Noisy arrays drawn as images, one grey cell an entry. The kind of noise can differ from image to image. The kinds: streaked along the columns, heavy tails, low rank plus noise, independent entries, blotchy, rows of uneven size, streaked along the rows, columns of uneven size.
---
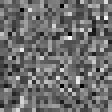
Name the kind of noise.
low rank plus noise
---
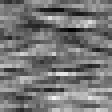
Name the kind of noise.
streaked along the rows
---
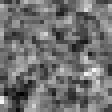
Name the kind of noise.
blotchy
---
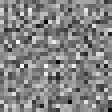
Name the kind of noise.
low rank plus noise
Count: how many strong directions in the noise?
five to eight
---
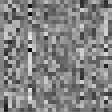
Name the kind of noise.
columns of uneven size
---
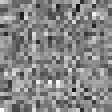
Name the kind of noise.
low rank plus noise
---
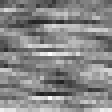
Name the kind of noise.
streaked along the rows
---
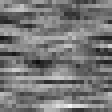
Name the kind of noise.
streaked along the rows
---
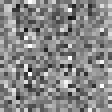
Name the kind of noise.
low rank plus noise
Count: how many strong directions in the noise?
five to eight
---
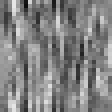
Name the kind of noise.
streaked along the columns
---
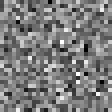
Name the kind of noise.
low rank plus noise
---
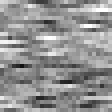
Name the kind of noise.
streaked along the rows
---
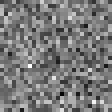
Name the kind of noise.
independent entries
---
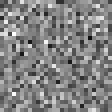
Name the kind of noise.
independent entries
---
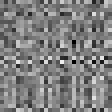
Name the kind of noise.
low rank plus noise
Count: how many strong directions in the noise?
one
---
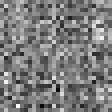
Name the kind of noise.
low rank plus noise
